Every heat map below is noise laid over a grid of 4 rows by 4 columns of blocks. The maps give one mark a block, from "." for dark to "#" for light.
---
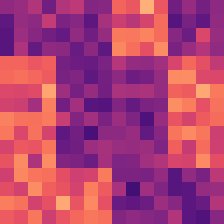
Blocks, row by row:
. . # .
# . . #
# . . #
# # . .
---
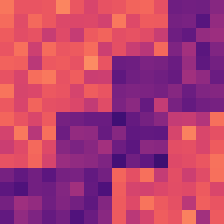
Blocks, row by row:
# # # .
# # . .
# . . #
. . # #
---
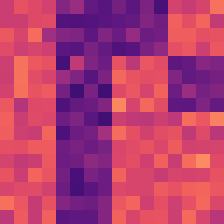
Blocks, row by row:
# . . #
# . # .
# . # #
# . # #
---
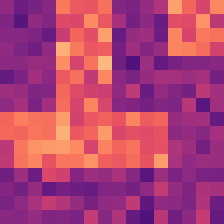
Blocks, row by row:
. # . #
. # . .
# # # .
. . . .
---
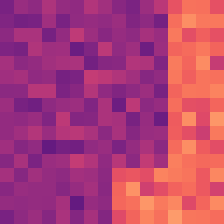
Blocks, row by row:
. . . #
. . . #
. . . #
. . # #
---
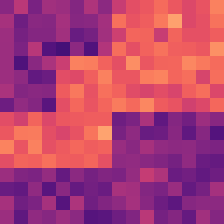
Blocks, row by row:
. . # #
. # # #
# # . .
. . . .
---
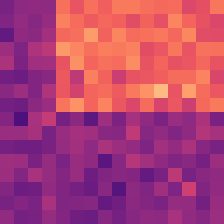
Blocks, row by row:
. # # #
. # # #
. . . .
. . . .
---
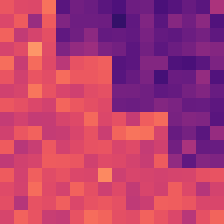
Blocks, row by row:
# . . .
# # . .
# # # .
# # # #
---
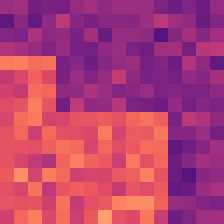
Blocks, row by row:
. . . .
# . . .
# # # .
# # # .
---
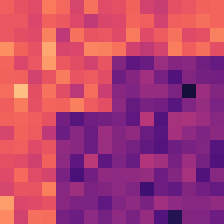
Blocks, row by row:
# # # #
# # . .
# . . .
# . . .
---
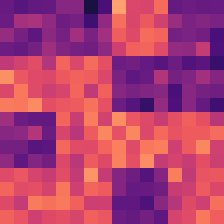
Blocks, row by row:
. . # .
# # . .
. # # #
# # . #
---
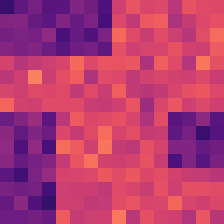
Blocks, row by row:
. . # #
# # # #
. # # .
. # # #
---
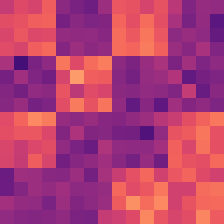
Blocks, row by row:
# . # .
. # . .
# . . #
. . # #
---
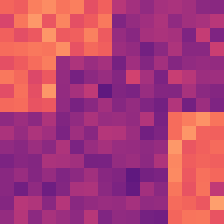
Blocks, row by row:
# # . .
# . . .
. . . #
. . . #
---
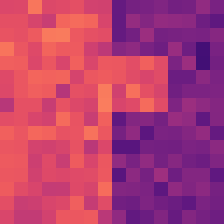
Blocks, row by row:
# # . .
# # # .
# # . .
# # . .
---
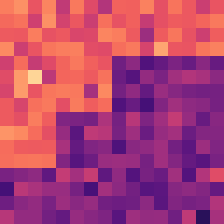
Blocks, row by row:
# # # #
# # . .
# . . .
. . . .
